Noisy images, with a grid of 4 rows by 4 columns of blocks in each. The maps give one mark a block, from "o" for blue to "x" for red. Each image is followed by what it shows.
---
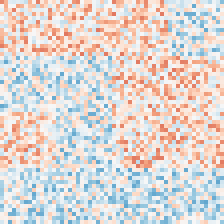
x x x o
o o x x
x o x x
o o o o
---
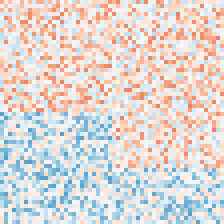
x x x x
x x x x
o o x x
o o o o
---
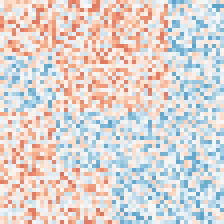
x x x o
o x x o
x o o o
x x o o
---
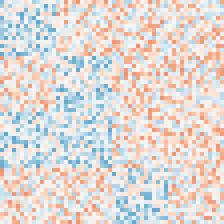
o x x x
x o x x
o o x x
x x o x
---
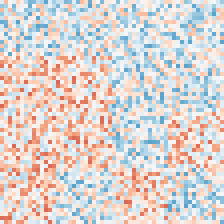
o o o o
x x o o
x x o x
x o x o
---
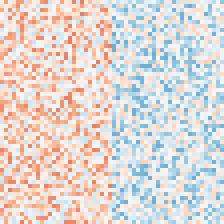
x x o o
x x o o
x x o o
x x o o
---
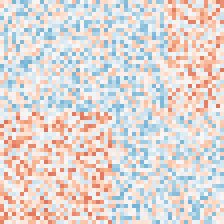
o o o x
o o o x
x x o o
x x o o
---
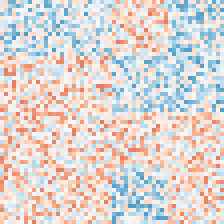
o o x o
x x o o
x x x x
x x o x
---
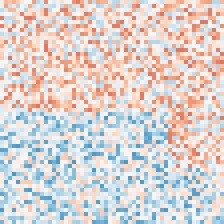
x x x x
x x x x
o o o x
o o o o
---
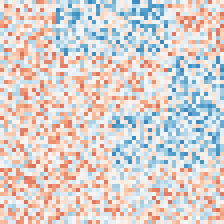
x o o x
x x x o
x x o o
x x x x
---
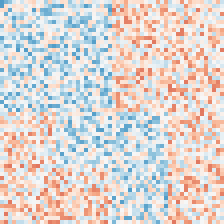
o o x x
o o x x
x o o x
x x o x
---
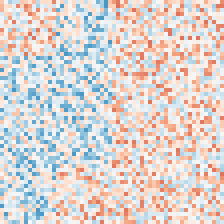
x o x x
o o x x
o o x x
o x x x
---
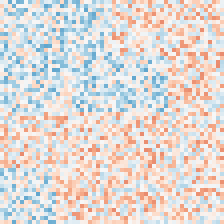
o o x x
o o o x
x x x x
o x x x
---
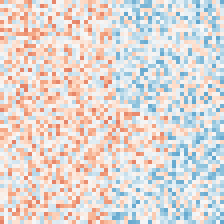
x x o o
x x o o
x x x o
x x o o
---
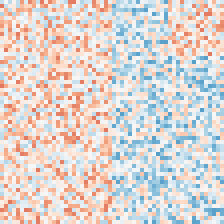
x x o x
x x o o
x x o o
x x o o
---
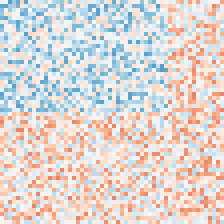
o o o x
o o o x
x x x x
x x x x
